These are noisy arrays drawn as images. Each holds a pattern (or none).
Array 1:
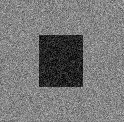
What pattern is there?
one block
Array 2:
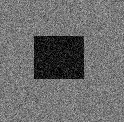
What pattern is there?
one block
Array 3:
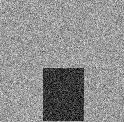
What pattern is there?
one block
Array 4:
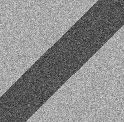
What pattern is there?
a diagonal band
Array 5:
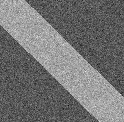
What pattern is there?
a diagonal band
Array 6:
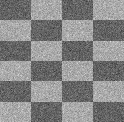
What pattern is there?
a checkerboard
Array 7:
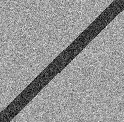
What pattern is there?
a diagonal band
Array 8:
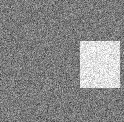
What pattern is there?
one block
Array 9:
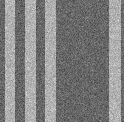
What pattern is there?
bands of columns
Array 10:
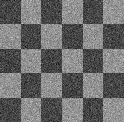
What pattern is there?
a checkerboard
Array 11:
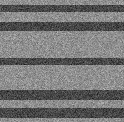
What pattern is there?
bands of rows
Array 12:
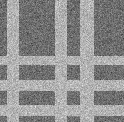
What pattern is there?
bands of rows crossing bands of columns
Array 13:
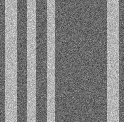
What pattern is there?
bands of columns
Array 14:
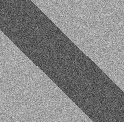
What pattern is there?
a diagonal band
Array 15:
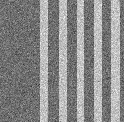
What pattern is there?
bands of columns
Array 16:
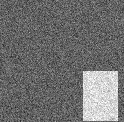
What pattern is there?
one block
